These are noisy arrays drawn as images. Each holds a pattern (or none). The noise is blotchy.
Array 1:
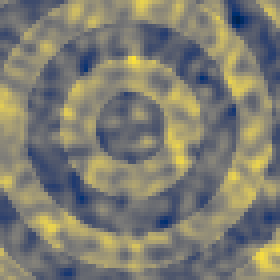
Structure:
rings round one point
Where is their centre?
centre
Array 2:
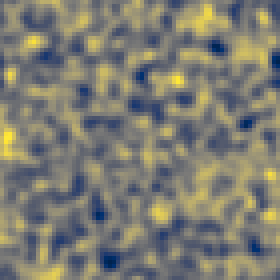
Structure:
only noise
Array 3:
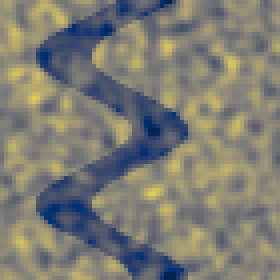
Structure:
a wavy band
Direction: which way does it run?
top to bottom
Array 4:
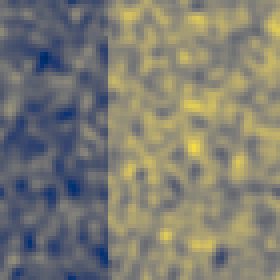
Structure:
a sharp edge
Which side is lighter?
right
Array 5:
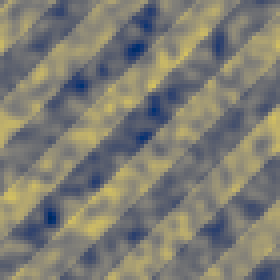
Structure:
diagonal stripes
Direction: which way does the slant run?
bottom left to top right
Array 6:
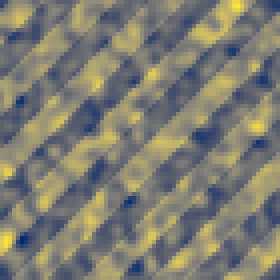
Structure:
diagonal stripes
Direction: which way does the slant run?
bottom left to top right
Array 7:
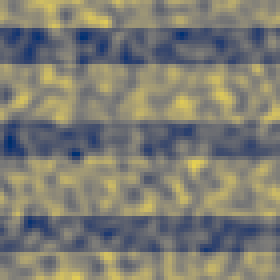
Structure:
horizontal stripes
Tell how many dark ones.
3
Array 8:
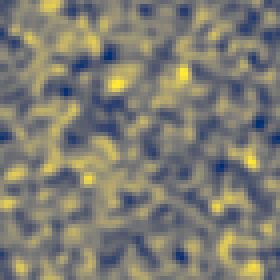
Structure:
only noise
